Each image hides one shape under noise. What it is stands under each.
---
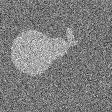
pear
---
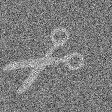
pair of scissors
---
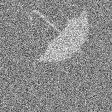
umbrella
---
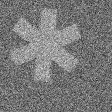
asterisk
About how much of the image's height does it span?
two thirds
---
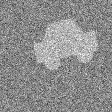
car
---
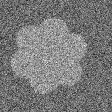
flower
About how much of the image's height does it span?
two thirds
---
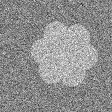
flower
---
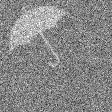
umbrella
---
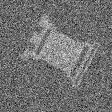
chess rook
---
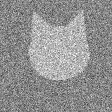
cat's head
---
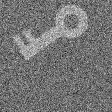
key
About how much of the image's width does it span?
two thirds
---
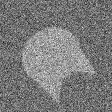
cat's head
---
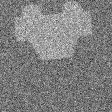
car
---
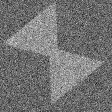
bow tie
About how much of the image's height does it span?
nearly all
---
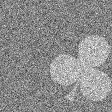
club
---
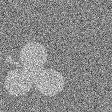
club
